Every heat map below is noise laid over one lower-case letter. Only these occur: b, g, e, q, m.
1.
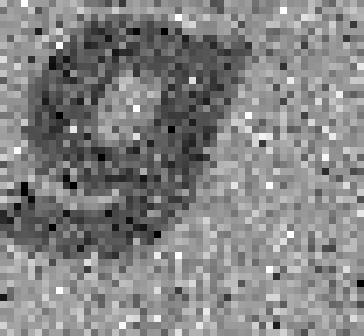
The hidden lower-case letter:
g
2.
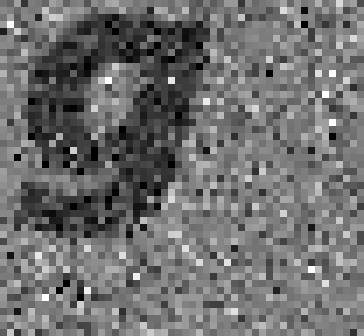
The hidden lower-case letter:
g
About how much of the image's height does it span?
two thirds
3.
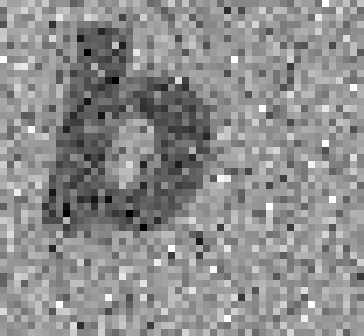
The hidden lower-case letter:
b
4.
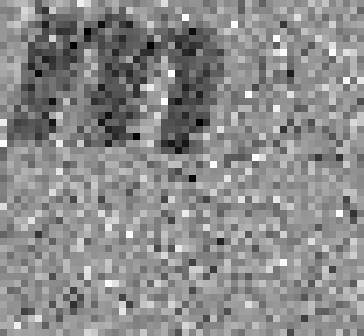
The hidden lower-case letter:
m
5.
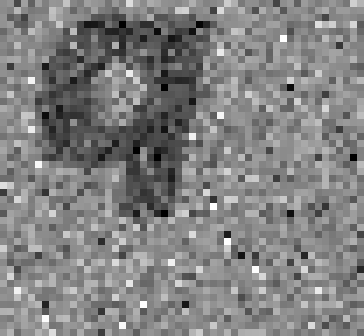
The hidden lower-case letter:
q
